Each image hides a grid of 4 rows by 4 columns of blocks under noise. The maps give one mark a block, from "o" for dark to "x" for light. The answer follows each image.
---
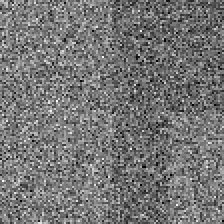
x x o o
x x o o
x x o x
x x o x
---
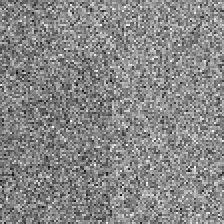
o x x x
o o x x
o o x x
o o x x
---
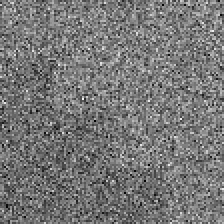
x x x x
o x x x
o o x x
o o o x
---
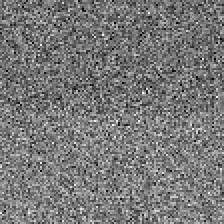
o o o o
o o o o
x x x x
x x x x
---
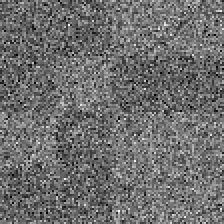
o o x x
o x o o
x o x x
o o x x
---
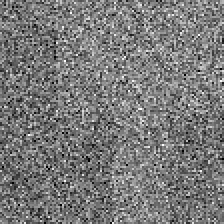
o x x x
o x x x
o o x o
o o x o
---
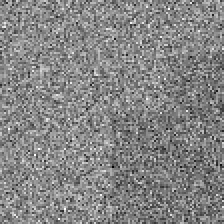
x x x x
x x x o
x x o o
x x o o
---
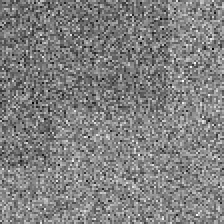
o o o x
o o o x
o x x x
x x x x
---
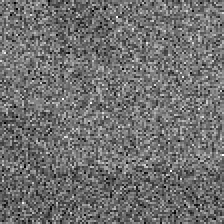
x o x x
x x x x
o x x x
o o o o
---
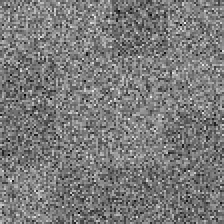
x x o x
o x x x
o x x o
x o o o
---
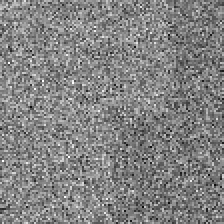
x x x o
x x x o
x x o o
x x o o
